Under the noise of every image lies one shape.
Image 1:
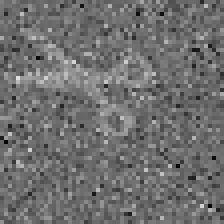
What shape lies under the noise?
pair of scissors
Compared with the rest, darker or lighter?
lighter
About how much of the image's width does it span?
two thirds
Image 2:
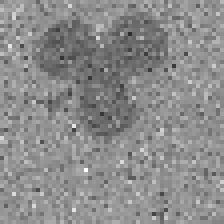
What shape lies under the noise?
club
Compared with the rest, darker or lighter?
darker
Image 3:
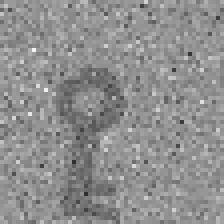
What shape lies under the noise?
key
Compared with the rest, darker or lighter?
darker
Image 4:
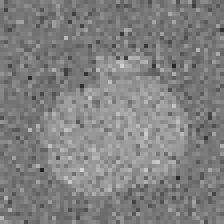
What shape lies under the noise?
apple
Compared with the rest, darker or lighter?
lighter
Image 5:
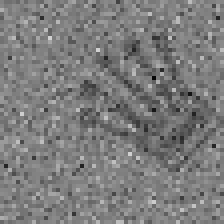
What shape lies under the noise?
chess queen
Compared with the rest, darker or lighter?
darker
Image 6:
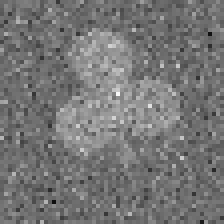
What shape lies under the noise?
club
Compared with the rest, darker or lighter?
lighter
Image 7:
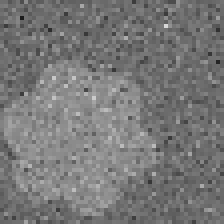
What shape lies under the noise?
flower
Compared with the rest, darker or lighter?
lighter
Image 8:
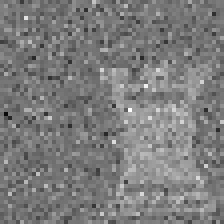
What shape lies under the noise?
chess rook
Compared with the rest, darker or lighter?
lighter
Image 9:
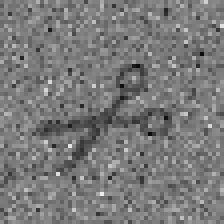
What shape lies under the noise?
pair of scissors
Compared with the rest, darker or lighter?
darker
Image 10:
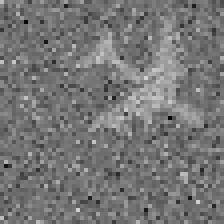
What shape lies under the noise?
airplane
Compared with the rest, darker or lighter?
lighter
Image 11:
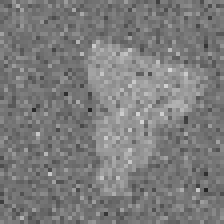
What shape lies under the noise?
chess pawn
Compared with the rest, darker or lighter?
lighter
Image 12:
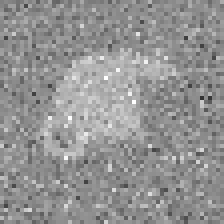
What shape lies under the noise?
teapot
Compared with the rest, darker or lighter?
lighter
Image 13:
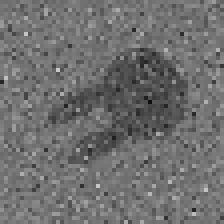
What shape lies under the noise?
rabbit's head
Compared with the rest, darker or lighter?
darker
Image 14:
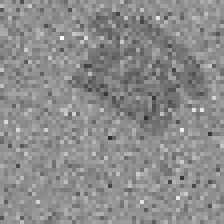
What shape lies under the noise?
telephone
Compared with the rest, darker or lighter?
darker
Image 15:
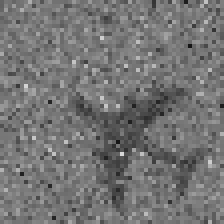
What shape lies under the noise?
airplane
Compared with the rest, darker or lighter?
darker
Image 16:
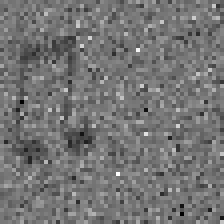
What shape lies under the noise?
pair of musical notes
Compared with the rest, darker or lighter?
darker
